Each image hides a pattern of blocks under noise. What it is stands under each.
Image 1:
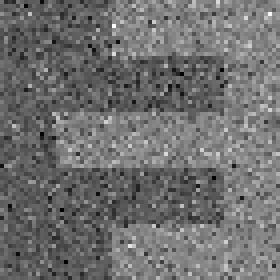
top and bottom mirror each other
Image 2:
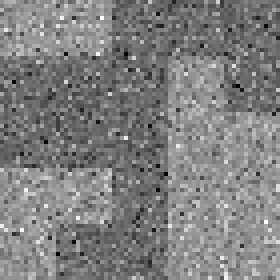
no symmetry
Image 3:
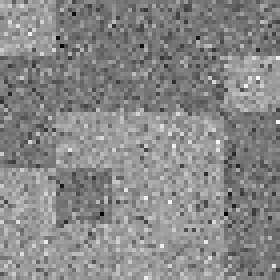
no symmetry
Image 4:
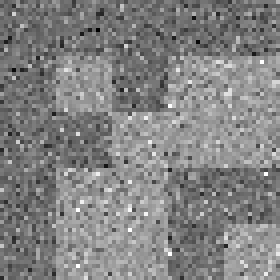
mirrored about the diagonal from the top left
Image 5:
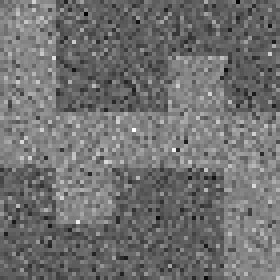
the same after a half turn
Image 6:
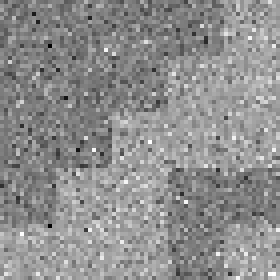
mirrored about the diagonal from the top left
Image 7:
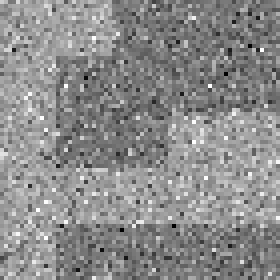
no symmetry
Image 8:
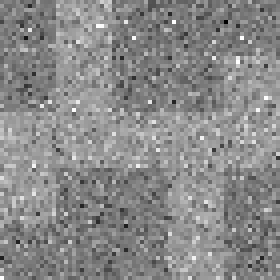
the same after a half turn
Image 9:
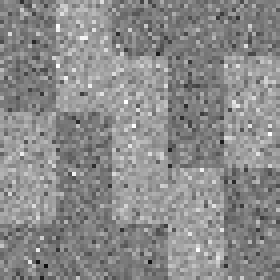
the same after a half turn
